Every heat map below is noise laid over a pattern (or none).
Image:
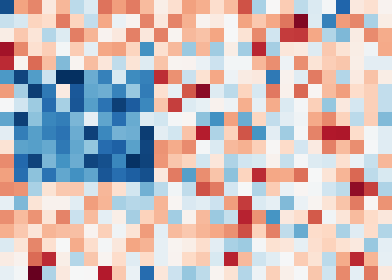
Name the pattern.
one block
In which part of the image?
middle left
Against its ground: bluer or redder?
bluer
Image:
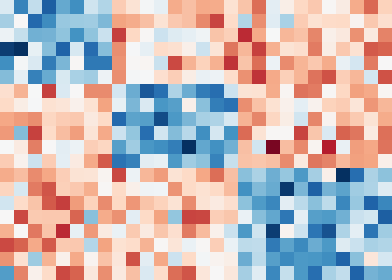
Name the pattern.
blocks along the diagonal
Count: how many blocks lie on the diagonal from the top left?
3
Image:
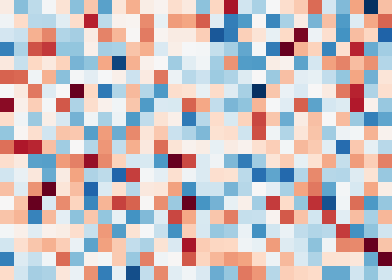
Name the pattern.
only noise
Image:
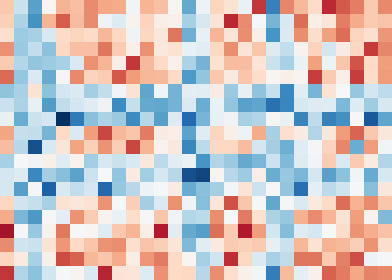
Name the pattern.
bands of rows crossing bands of columns
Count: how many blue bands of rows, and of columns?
2 and 3
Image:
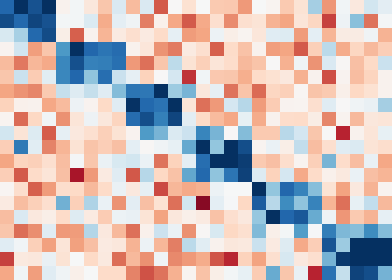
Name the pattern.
blocks along the diagonal
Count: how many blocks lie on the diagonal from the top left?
6
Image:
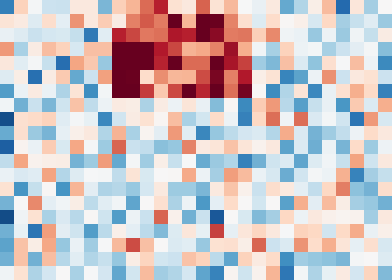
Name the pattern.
one block
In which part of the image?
top middle
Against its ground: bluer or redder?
redder
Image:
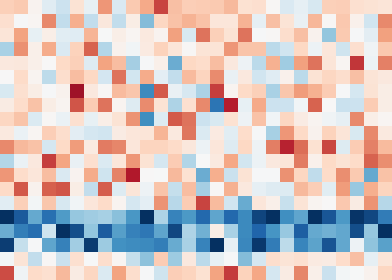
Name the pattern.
one band of rows
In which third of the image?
bottom
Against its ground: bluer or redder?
bluer
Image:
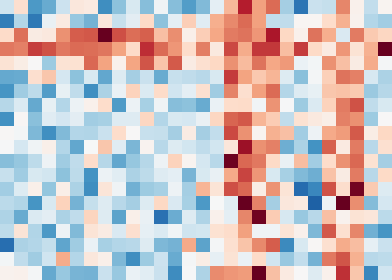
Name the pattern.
bands of rows crossing bands of columns
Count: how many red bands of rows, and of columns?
1 and 2
